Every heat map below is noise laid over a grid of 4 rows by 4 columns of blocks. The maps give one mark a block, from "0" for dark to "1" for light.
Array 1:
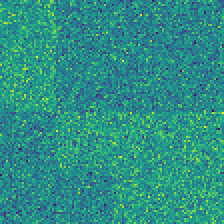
1 0 0 0
1 0 0 0
0 1 1 1
0 0 1 1
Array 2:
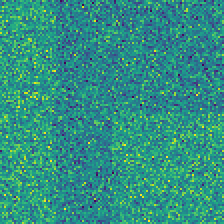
1 0 0 0
1 0 0 0
1 0 1 1
1 0 1 1
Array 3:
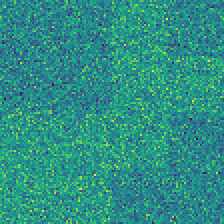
0 0 1 0
0 0 1 1
1 1 1 0
1 1 0 0
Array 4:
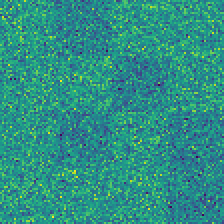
1 0 1 1
1 1 0 1
1 0 1 0
1 1 1 0
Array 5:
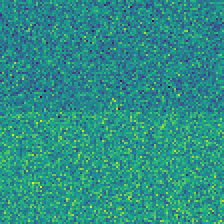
0 0 0 0
0 0 0 0
1 1 1 1
1 1 1 1
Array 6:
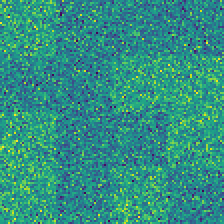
1 0 0 0
0 0 1 1
1 0 0 1
1 0 1 0
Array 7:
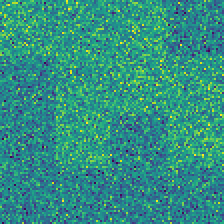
1 1 1 0
0 1 1 1
0 1 0 1
0 0 0 0
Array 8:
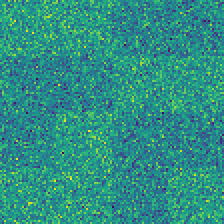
1 1 0 0
0 0 1 1
0 1 0 0
1 1 0 1
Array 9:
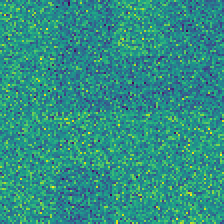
1 0 1 0
1 0 0 0
1 1 1 1
1 0 1 1
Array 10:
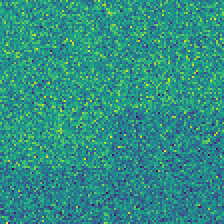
1 1 1 1
1 1 1 1
1 1 0 0
0 0 0 0
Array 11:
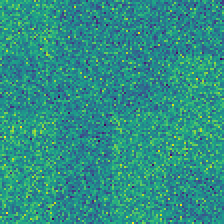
1 0 0 0
0 0 0 1
1 0 1 1
1 0 1 0
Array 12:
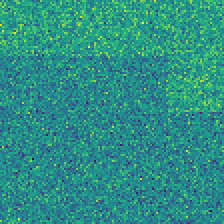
1 1 1 1
0 0 0 1
0 0 0 0
0 0 0 0
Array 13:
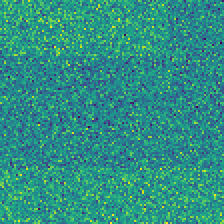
1 1 1 0
0 0 0 0
0 0 0 0
1 1 1 1
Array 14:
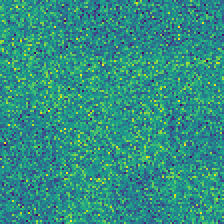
1 0 0 0
1 1 1 1
0 1 1 0
0 1 0 1
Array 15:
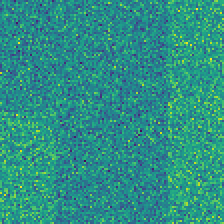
0 0 0 1
0 0 0 1
1 0 0 1
1 0 0 1
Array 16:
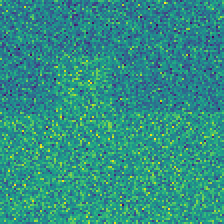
0 0 0 0
0 1 0 0
1 1 1 1
1 1 1 1
